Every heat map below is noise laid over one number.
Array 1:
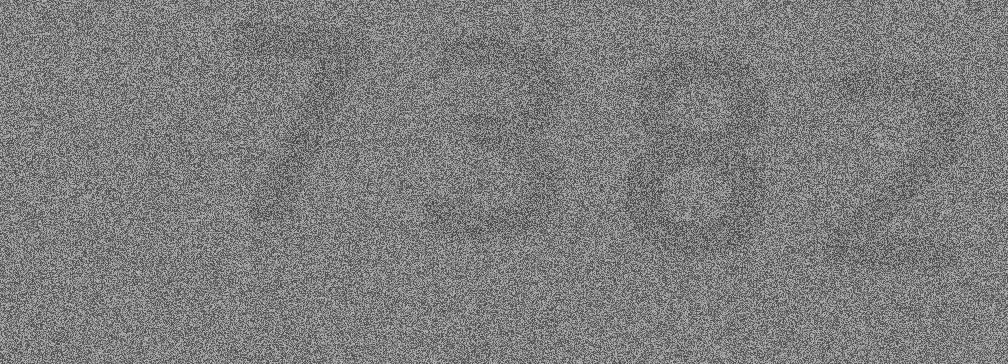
7382
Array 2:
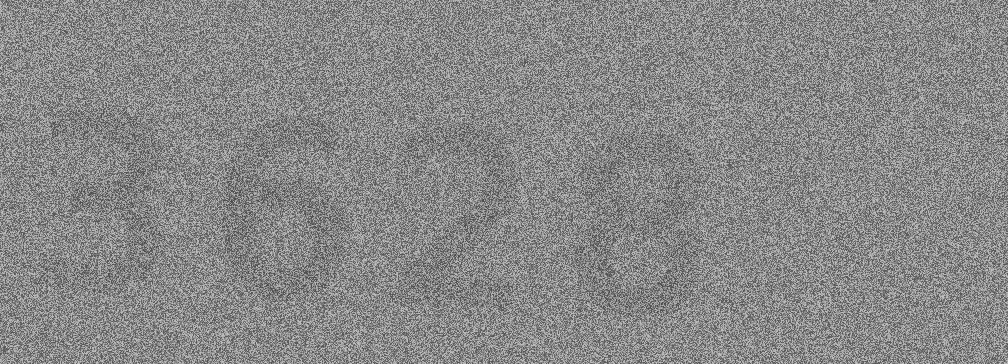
3628
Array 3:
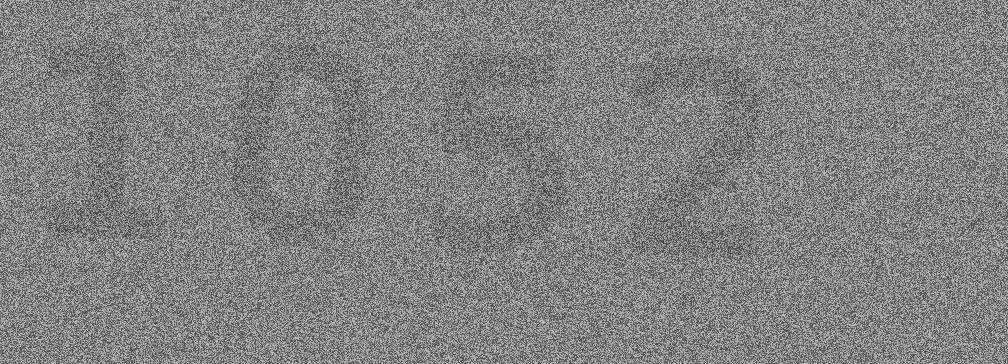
1052
